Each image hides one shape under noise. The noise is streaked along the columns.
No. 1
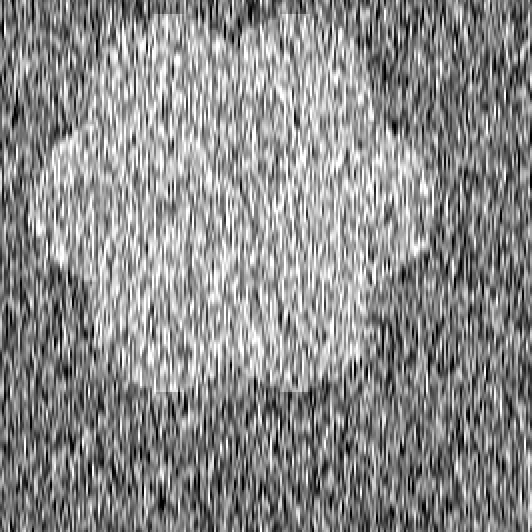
flower
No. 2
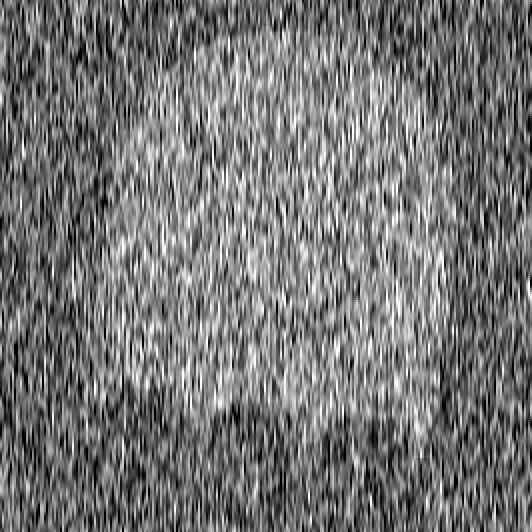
ghost
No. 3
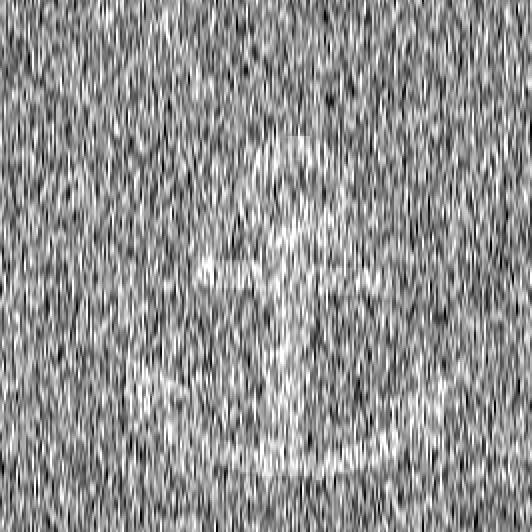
anchor
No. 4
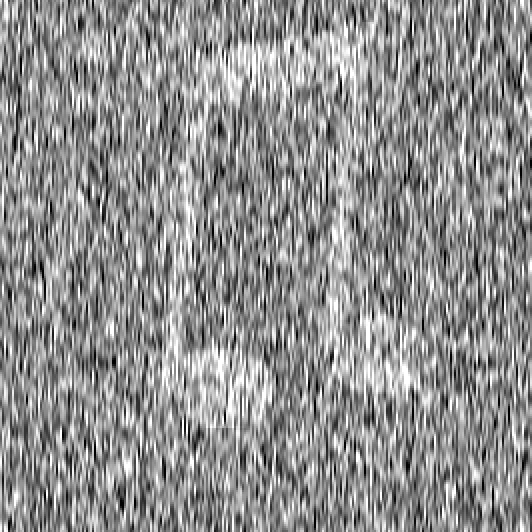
pair of musical notes
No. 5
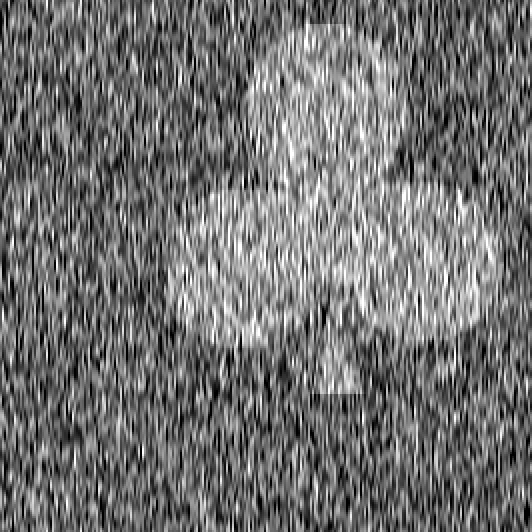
club
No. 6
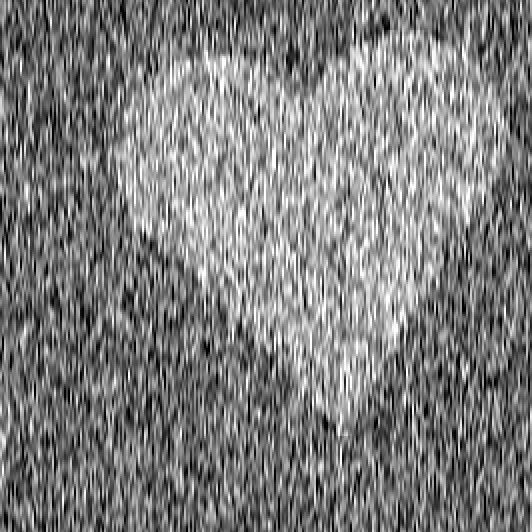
heart
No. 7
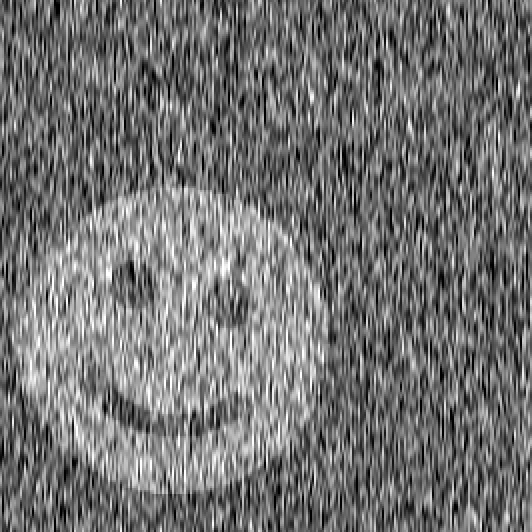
smiling face
